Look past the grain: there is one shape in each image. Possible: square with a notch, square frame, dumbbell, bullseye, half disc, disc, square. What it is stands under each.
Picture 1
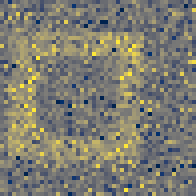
square frame
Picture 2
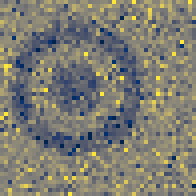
bullseye
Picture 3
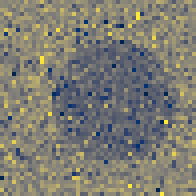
disc
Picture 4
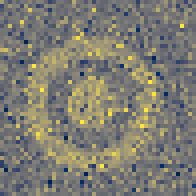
bullseye
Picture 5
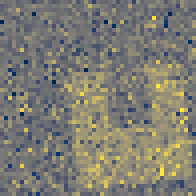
square with a notch
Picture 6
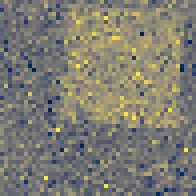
square
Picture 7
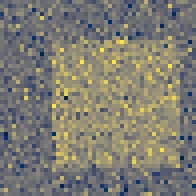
square
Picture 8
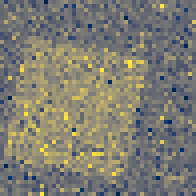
square
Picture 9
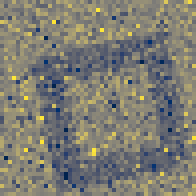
square frame
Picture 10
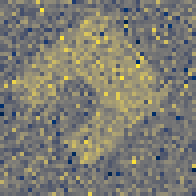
square with a notch
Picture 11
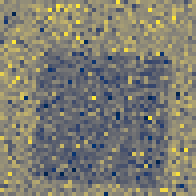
square
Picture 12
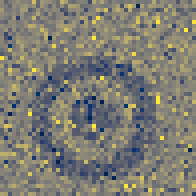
bullseye
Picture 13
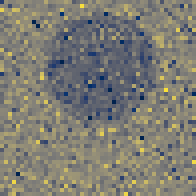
disc
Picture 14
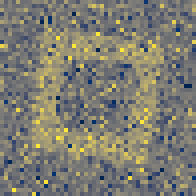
square frame
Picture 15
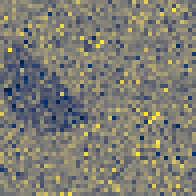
half disc
